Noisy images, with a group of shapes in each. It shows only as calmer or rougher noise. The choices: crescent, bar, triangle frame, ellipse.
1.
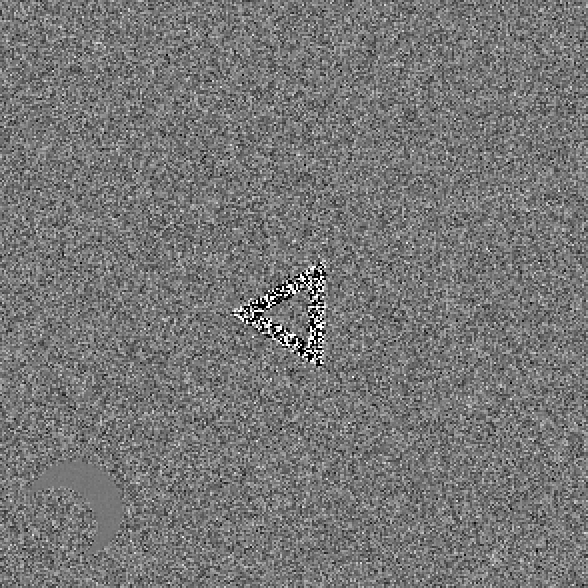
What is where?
centre: rough triangle frame; bottom left: calm crescent
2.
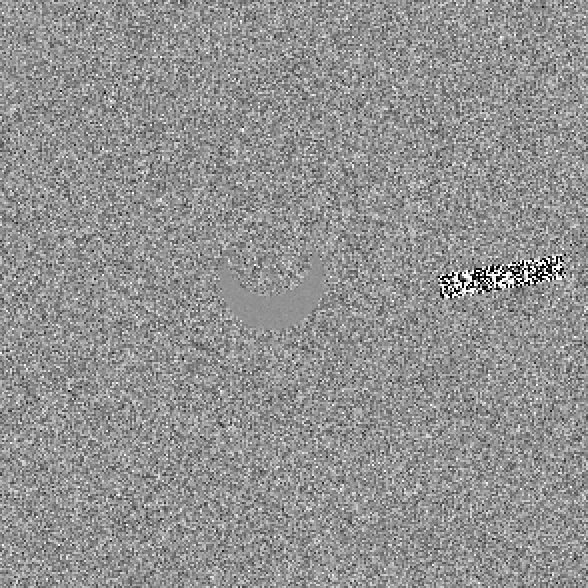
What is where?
centre: calm crescent; middle right: rough bar
